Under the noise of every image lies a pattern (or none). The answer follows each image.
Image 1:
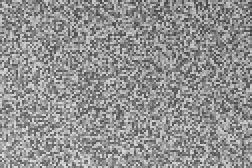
a smooth slope
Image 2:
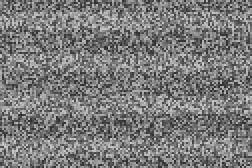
horizontal stripes
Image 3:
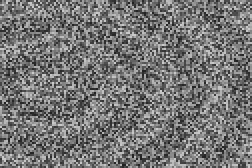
rings round one point
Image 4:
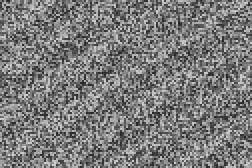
diagonal stripes
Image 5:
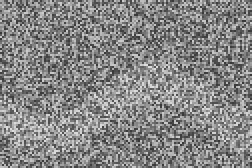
a wavy band
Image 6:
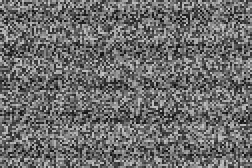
horizontal stripes
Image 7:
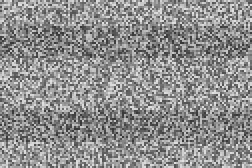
horizontal stripes
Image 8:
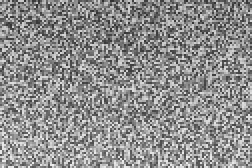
a smooth slope
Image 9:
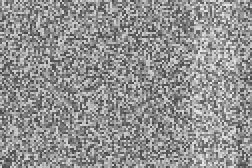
one vertical stripe
